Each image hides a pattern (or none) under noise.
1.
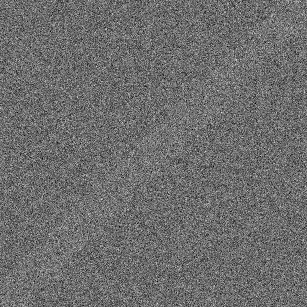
a diagonal band
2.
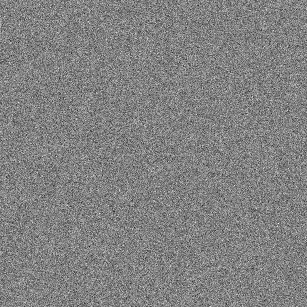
only noise
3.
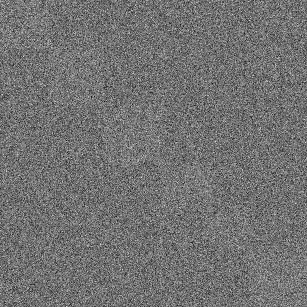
blocks along the diagonal
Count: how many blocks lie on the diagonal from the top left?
6
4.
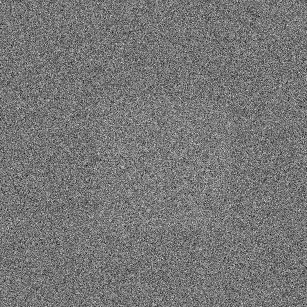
one block
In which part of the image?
centre
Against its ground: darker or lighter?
lighter
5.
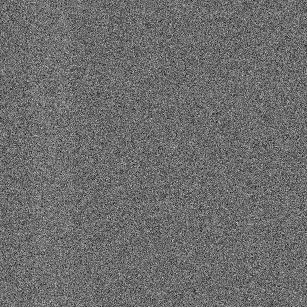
one band of columns
